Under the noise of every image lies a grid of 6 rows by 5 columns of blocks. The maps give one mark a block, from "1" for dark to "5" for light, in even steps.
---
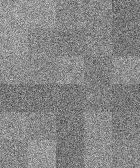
55331
53231
43424
11121
43142
35143
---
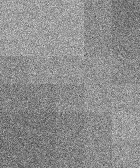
55531
55532
34443
22344
11235
11234
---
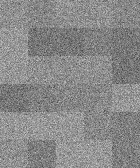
43443
51121
54441
12335
55532
42552
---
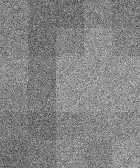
31132
31353
42555
32555
21344
12435
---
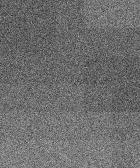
11244
11222
22211
33321
44443
55554
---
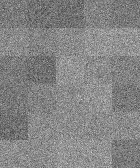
21132
43455
21543
23452
14444
44552
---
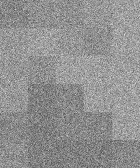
23345
45435
43555
41255
21225
31112
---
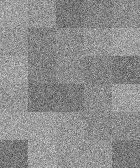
54123
42345
52321
41135
55433
15441
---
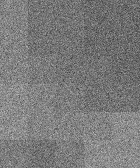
42211
42211
43221
54322
54445
32355
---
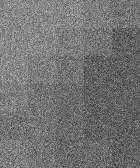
55543
55431
54311
43211
33211
43221
